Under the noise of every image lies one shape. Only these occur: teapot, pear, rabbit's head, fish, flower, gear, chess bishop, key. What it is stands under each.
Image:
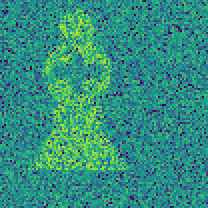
chess bishop
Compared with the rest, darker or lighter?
lighter
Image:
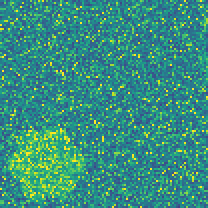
flower
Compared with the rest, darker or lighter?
lighter
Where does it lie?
bottom left
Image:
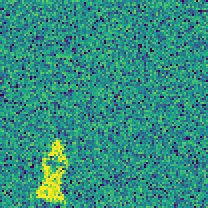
chess bishop
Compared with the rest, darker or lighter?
lighter
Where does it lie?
bottom left
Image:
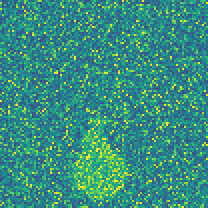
pear
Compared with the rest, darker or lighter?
lighter
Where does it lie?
bottom middle
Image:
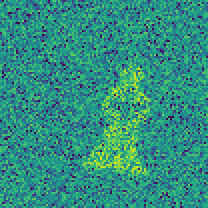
chess bishop
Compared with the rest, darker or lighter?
lighter
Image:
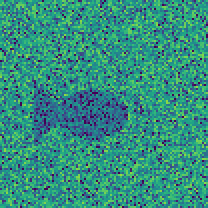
fish
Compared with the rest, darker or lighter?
darker
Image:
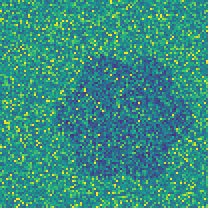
flower
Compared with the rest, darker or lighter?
darker
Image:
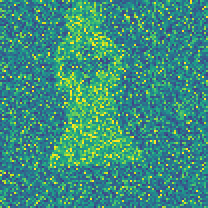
chess bishop
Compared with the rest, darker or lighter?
lighter
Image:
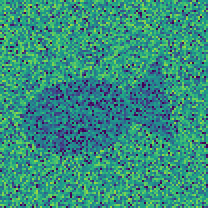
fish
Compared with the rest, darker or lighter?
darker
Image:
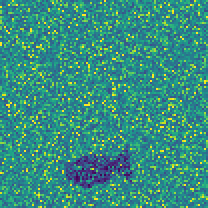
fish
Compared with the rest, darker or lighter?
darker
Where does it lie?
bottom middle
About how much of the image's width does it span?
a third
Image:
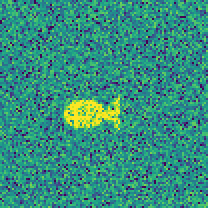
fish
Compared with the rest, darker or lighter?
lighter
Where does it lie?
centre
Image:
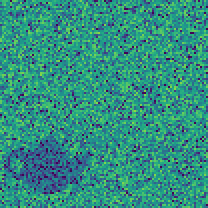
teapot
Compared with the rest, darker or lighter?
darker
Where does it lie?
bottom left
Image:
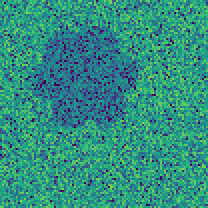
flower
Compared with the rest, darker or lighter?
darker
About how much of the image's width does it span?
half
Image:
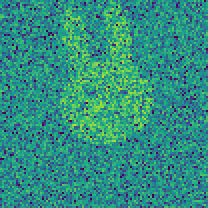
rabbit's head
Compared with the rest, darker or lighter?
lighter
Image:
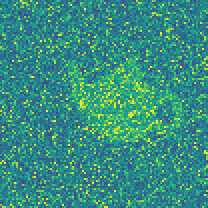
teapot
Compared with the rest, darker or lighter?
lighter
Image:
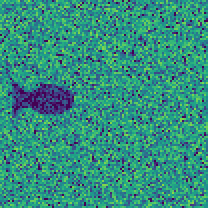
fish
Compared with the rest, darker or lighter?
darker
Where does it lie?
middle left
